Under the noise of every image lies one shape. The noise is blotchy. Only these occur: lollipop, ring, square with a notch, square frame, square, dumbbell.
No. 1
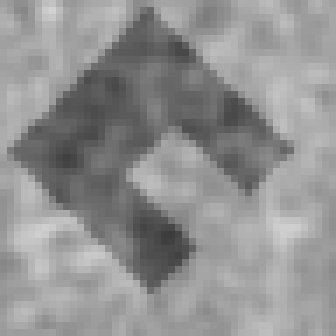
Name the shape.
square with a notch
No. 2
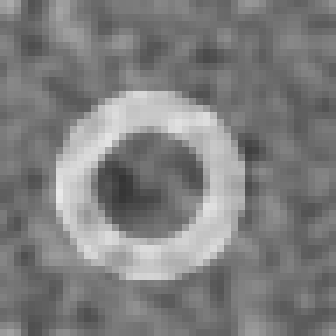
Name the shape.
ring
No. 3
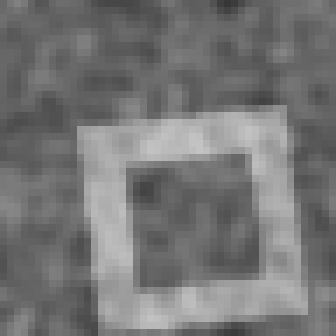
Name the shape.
square frame
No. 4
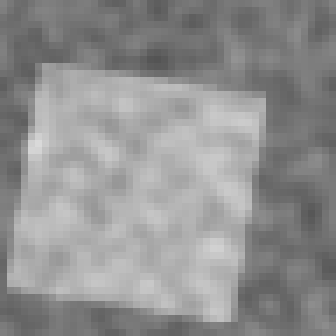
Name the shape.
square
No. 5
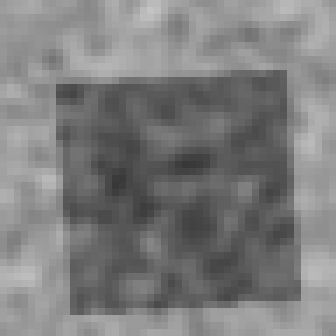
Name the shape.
square
